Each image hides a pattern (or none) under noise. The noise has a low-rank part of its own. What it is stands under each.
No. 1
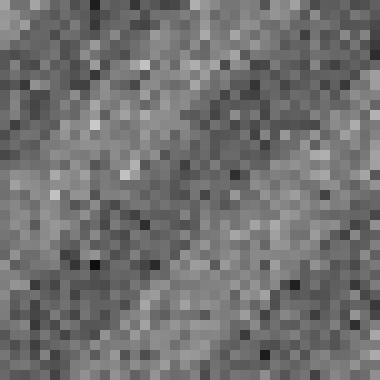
diagonal stripes
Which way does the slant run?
bottom left to top right
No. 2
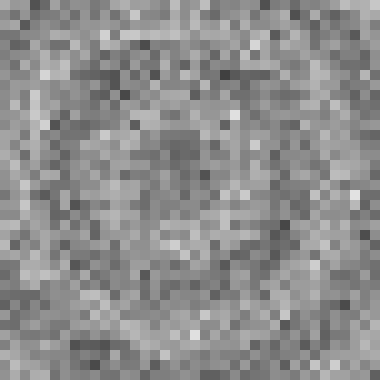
rings round one point
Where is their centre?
centre
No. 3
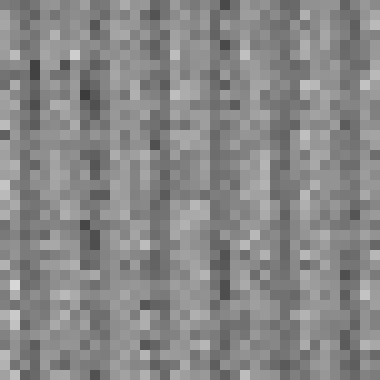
vertical stripes
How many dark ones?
6
